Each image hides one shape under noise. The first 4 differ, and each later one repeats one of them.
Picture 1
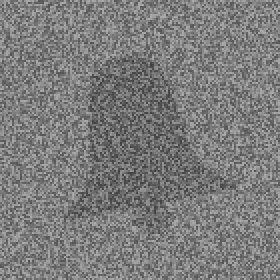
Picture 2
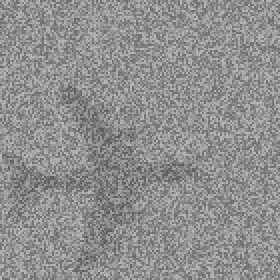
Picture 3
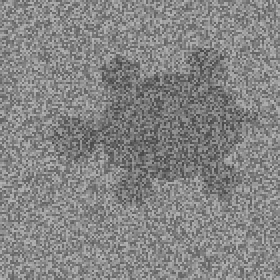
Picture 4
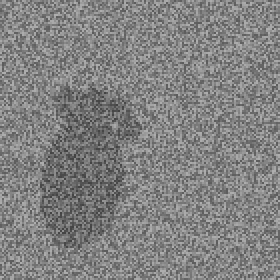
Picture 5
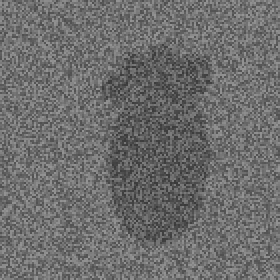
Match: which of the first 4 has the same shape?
4
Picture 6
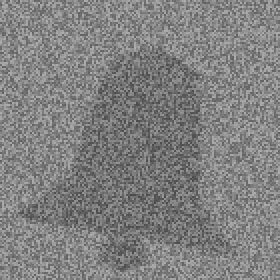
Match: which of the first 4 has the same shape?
1
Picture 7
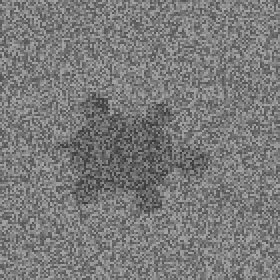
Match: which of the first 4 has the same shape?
3
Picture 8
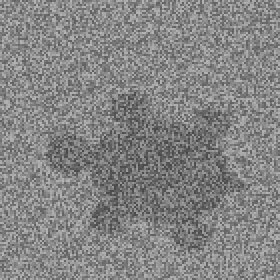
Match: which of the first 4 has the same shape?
3
